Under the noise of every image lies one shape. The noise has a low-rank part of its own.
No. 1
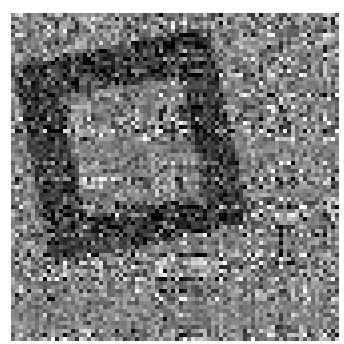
square frame
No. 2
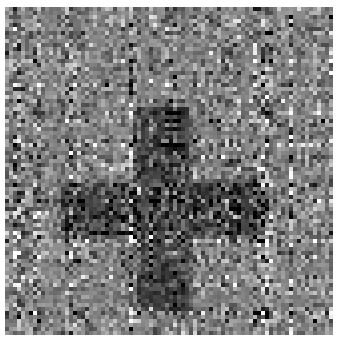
cross
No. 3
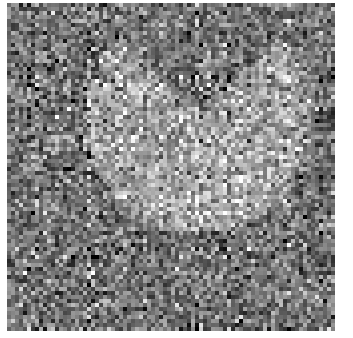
disc with a wedge cut out
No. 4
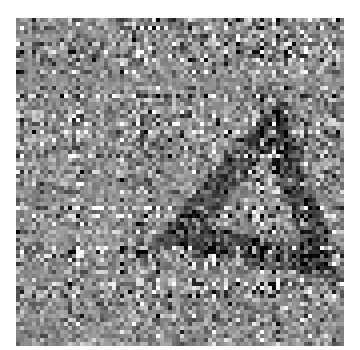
triangle frame
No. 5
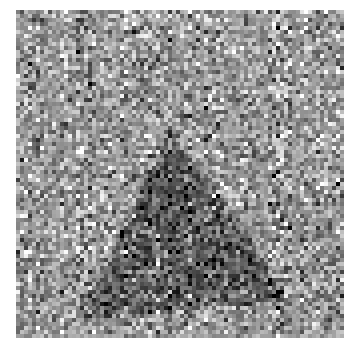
triangle
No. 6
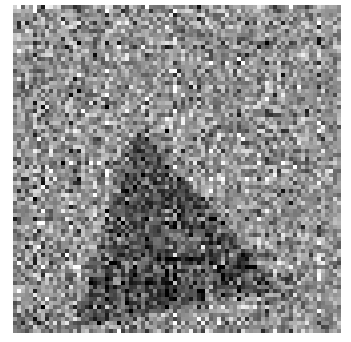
triangle
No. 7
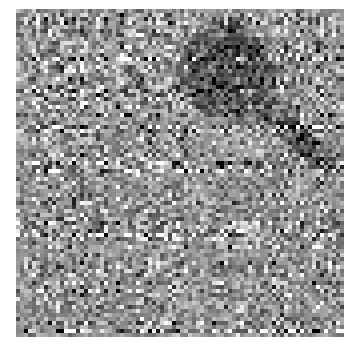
lollipop
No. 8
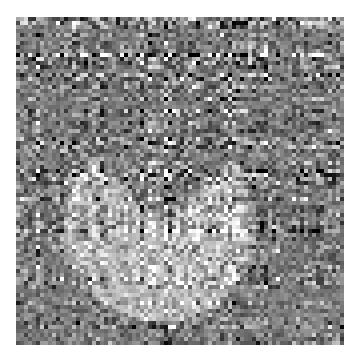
disc with a wedge cut out
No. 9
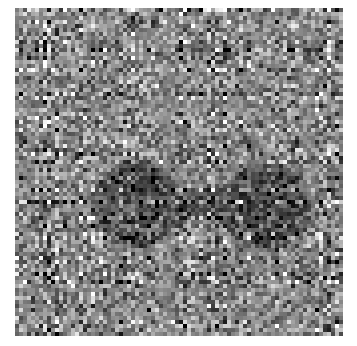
dumbbell
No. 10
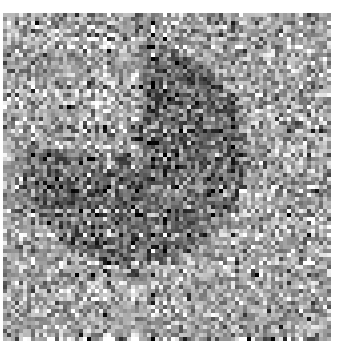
disc with a wedge cut out
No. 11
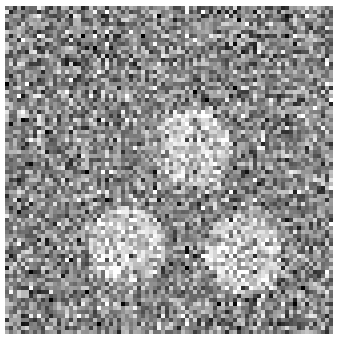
three dots
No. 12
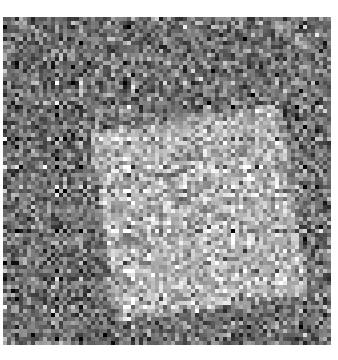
square
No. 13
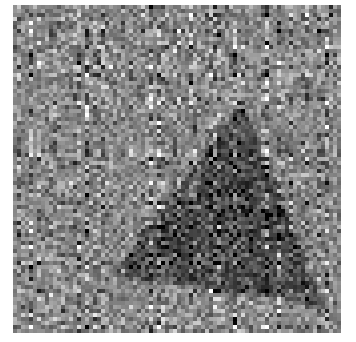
triangle
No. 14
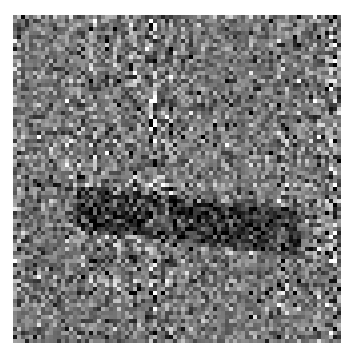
bar
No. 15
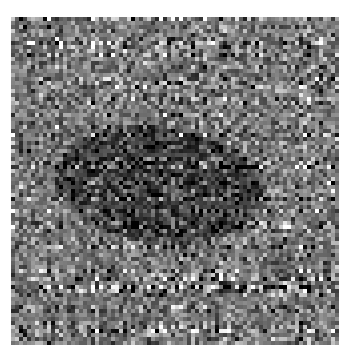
ellipse
